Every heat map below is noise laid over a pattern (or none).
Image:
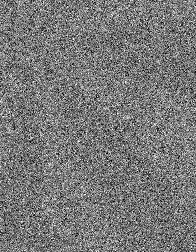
spokes from one point
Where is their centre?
top left
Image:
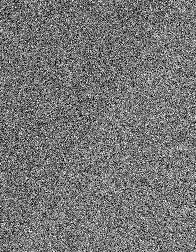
a sharp edge
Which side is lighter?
bottom right
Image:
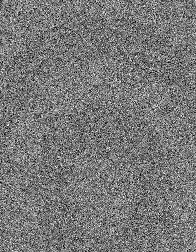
rings round one point
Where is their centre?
bottom middle
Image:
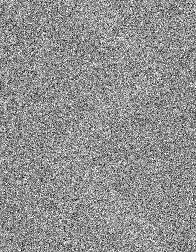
a wavy band
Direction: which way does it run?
top to bottom
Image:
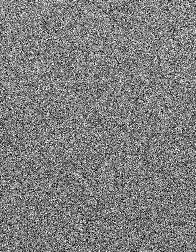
a smooth slope
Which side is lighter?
top
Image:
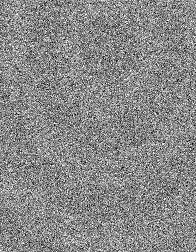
rings round one point
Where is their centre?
top middle
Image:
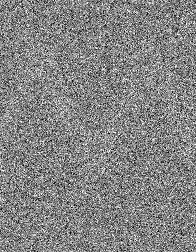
a wavy band
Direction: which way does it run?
left to right
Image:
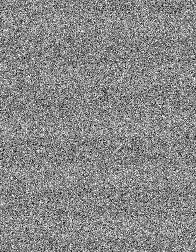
horizontal stripes
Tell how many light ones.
5
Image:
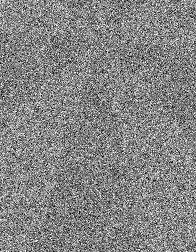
spokes from one point
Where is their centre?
top middle
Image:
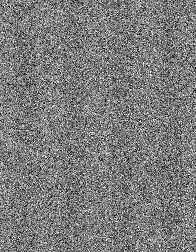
vertical stripes
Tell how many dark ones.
4
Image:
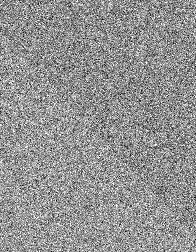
a sharp edge
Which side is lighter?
bottom left
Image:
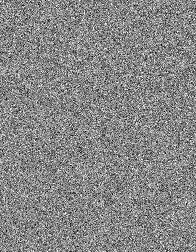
only noise
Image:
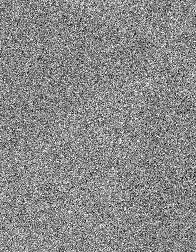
spokes from one point
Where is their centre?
top right
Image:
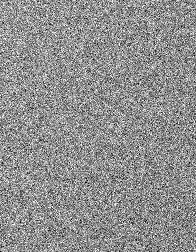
a smooth slope
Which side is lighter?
top left
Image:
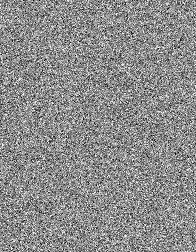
only noise
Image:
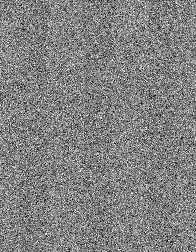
vertical stripes
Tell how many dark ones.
3
